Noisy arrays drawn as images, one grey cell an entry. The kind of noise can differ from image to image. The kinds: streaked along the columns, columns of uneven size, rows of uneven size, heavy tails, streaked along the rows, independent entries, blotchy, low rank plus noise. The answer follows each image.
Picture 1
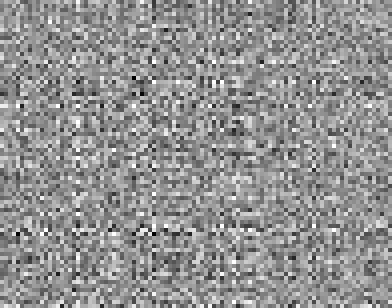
low rank plus noise
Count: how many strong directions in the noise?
three or four
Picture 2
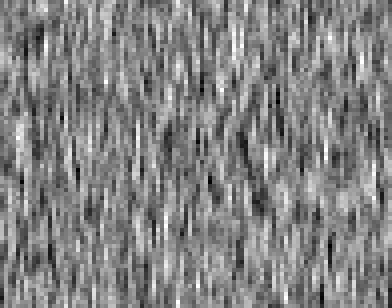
streaked along the columns
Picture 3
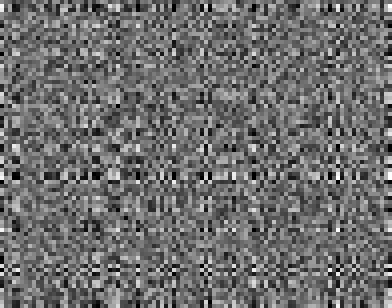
low rank plus noise
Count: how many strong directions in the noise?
one
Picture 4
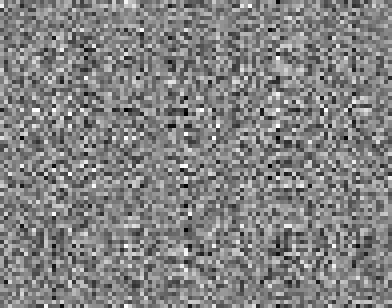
low rank plus noise
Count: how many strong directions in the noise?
three or four
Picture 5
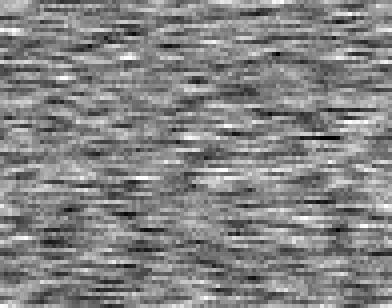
streaked along the rows
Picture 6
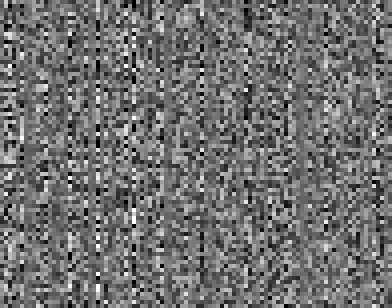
columns of uneven size
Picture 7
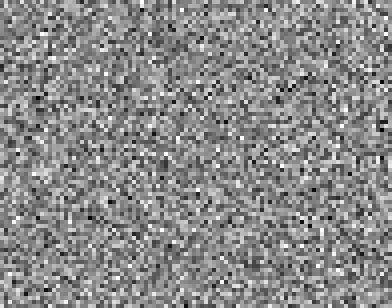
independent entries
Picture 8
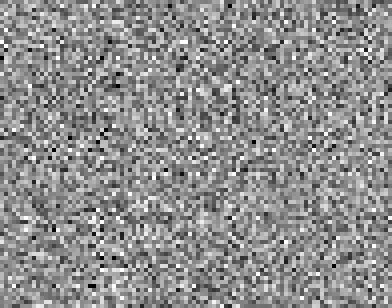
low rank plus noise
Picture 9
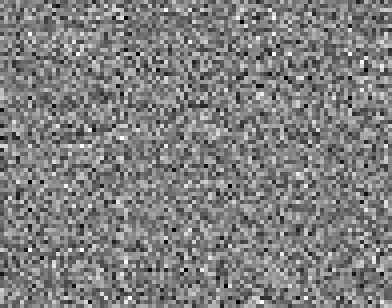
low rank plus noise
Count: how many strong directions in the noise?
five to eight
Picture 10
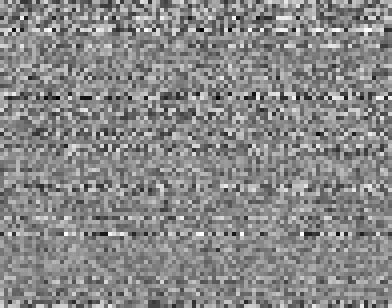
rows of uneven size
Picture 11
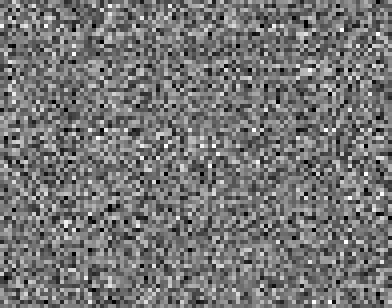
low rank plus noise
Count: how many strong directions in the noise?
five to eight
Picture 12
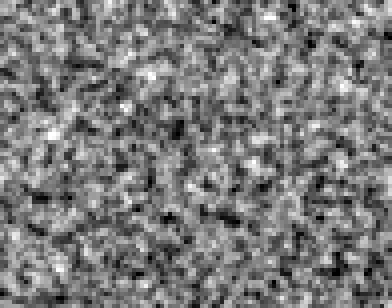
blotchy
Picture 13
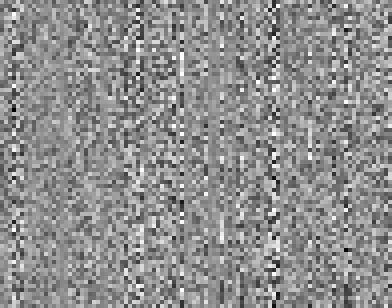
columns of uneven size
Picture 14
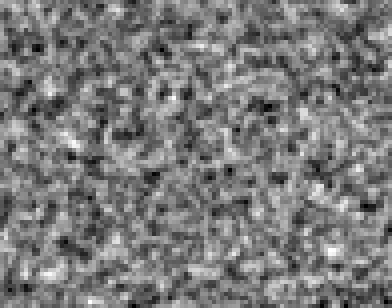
blotchy
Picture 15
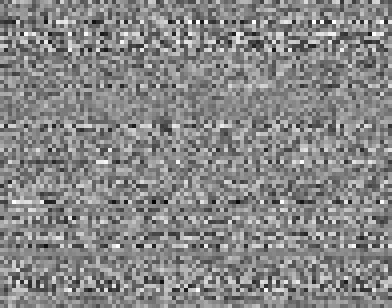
rows of uneven size
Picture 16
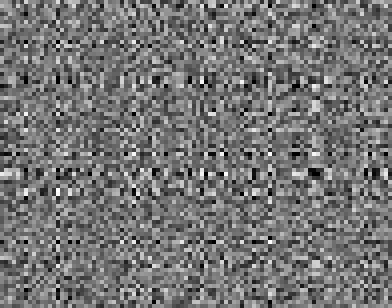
low rank plus noise
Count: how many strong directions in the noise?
two
